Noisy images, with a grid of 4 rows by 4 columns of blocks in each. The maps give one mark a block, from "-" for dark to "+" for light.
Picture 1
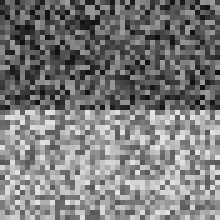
- - - -
- - - -
+ + + +
+ + + +
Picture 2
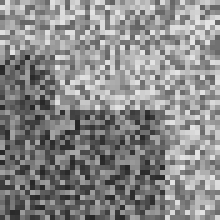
+ + + +
- + + +
- - - +
- - - +
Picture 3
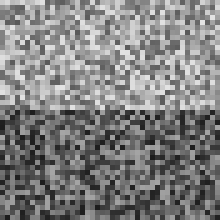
+ + + +
+ + + +
- - - -
- - - -
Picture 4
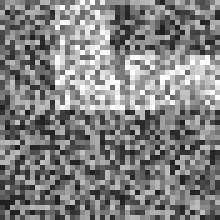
- + - -
- + + +
- - - -
- - - -
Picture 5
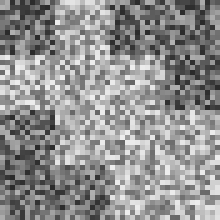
- + - -
+ + + -
- + + +
- - + +
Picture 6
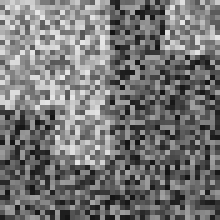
+ + - +
+ + - -
- + - -
- - - -
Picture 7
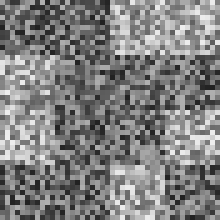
- - + +
+ - - -
+ - - +
- - + -
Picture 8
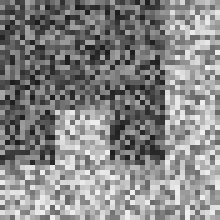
- - - +
- - - +
- + - +
+ + + +
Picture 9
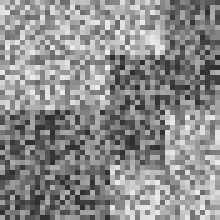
+ + + -
+ + - -
- - - +
- - + +
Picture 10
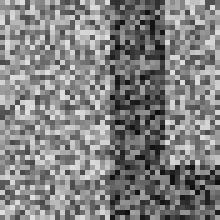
+ + - +
+ + - +
+ + - +
+ + - -
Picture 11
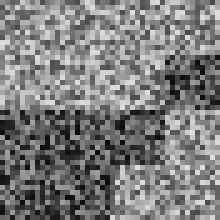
+ + + +
+ + + -
- - - +
- - + +
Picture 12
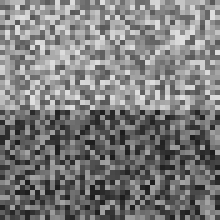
+ + + +
+ + + +
- - - -
- - - -
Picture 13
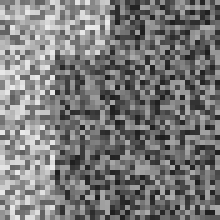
+ + - -
+ - - -
+ - - -
+ - - -
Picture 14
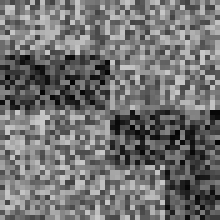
+ + + +
- - + +
+ + - -
+ + + -
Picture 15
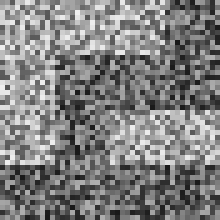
+ + + -
+ - - -
+ - + +
- - - -
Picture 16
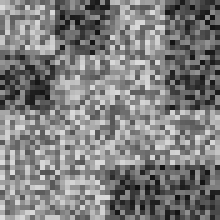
+ - + -
- + + -
+ + + +
+ + - -
